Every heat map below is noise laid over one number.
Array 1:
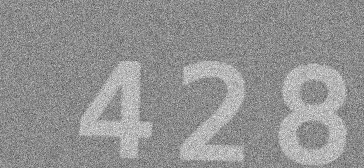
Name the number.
428
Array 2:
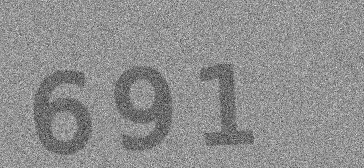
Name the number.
691
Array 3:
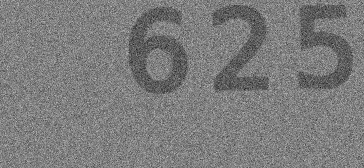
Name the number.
625
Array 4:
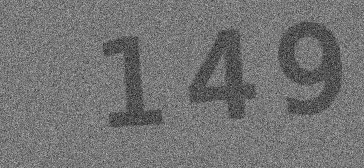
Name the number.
149
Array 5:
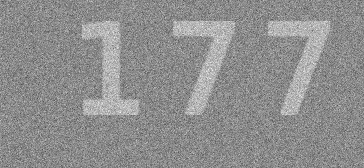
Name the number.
177
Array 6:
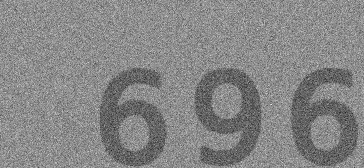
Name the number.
696
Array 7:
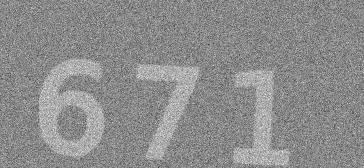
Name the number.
671
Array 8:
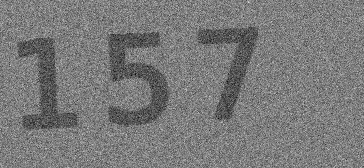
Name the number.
157
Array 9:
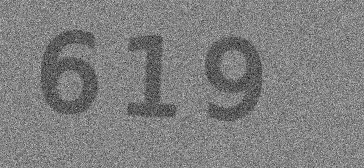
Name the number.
619
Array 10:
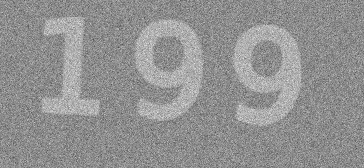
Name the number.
199
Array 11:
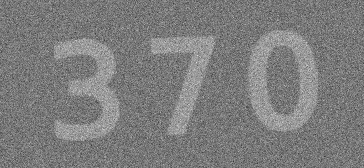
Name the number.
370
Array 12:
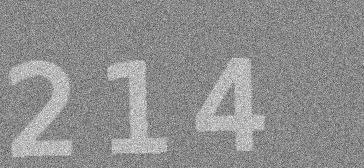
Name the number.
214
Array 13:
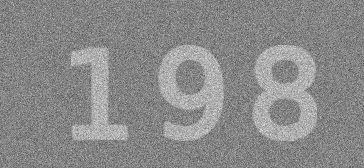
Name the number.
198
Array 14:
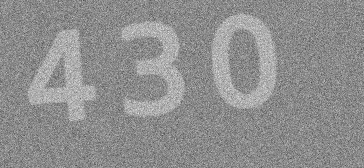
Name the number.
430
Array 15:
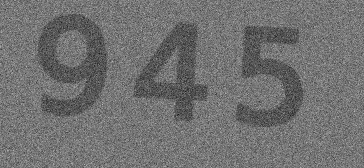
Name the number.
945
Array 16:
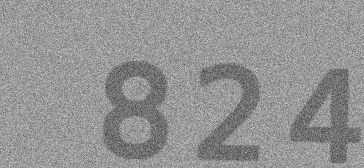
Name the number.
824
